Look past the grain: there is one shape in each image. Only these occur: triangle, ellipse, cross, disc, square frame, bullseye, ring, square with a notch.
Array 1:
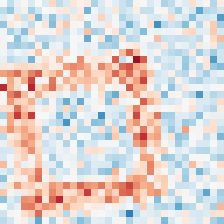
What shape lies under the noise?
square frame
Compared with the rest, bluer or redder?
redder
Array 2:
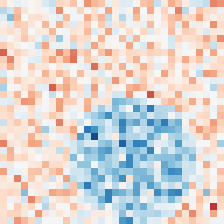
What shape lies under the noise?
disc
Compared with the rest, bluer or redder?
bluer
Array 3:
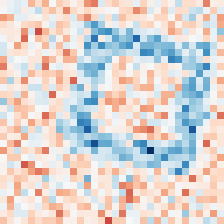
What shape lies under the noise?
square frame
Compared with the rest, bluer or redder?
bluer
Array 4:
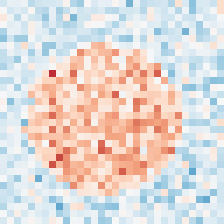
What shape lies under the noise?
disc
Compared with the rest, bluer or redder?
redder
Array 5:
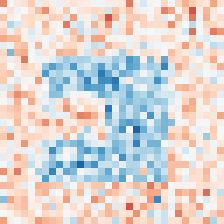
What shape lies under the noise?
square with a notch
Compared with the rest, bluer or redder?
bluer
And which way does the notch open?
left
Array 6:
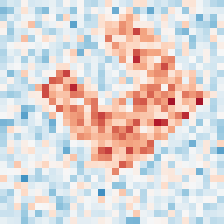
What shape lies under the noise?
square with a notch
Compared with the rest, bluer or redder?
redder
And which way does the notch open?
up and left
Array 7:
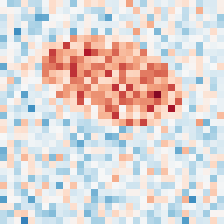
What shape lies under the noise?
ellipse
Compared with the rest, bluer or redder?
redder
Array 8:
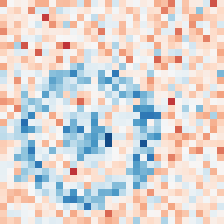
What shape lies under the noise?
bullseye
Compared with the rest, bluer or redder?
bluer
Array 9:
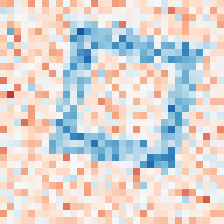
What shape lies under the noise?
square frame
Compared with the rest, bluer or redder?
bluer
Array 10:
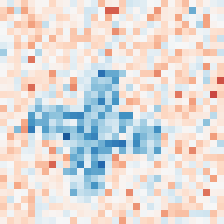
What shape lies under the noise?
cross
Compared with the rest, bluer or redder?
bluer
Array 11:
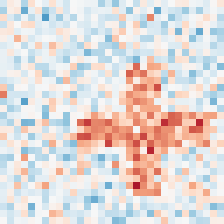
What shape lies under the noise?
cross
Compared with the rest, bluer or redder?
redder
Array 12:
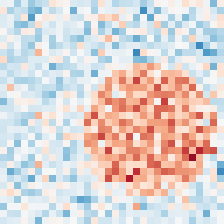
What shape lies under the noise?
disc
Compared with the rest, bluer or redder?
redder
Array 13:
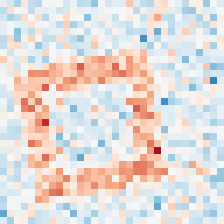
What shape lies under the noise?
square frame
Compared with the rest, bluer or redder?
redder
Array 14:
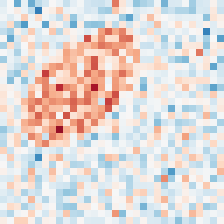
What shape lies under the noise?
ellipse
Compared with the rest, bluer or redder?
redder
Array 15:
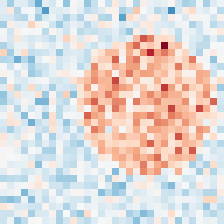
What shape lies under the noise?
disc
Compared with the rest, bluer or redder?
redder
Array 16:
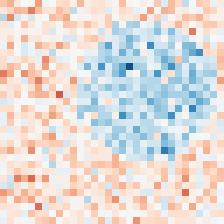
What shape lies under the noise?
disc
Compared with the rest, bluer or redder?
bluer
